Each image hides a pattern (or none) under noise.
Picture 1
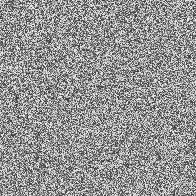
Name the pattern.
only noise
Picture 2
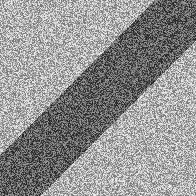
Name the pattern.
a diagonal band
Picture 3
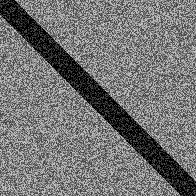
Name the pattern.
a diagonal band
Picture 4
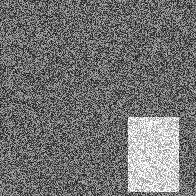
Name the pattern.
one block
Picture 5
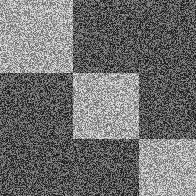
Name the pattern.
blocks along the diagonal
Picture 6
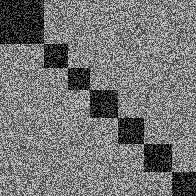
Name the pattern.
blocks along the diagonal
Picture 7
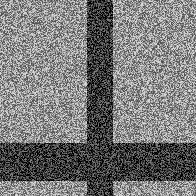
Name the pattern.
bands of rows crossing bands of columns
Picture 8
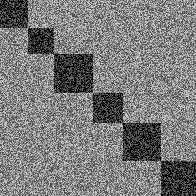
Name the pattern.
blocks along the diagonal
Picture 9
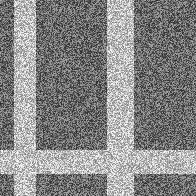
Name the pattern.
bands of rows crossing bands of columns
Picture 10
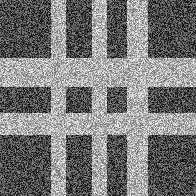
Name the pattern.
bands of rows crossing bands of columns
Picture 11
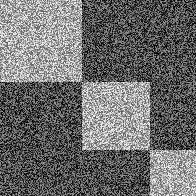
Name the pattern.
blocks along the diagonal
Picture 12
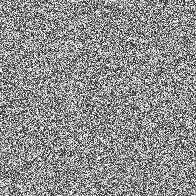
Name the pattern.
only noise
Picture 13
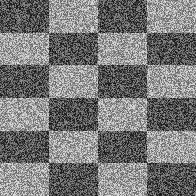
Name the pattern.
a checkerboard
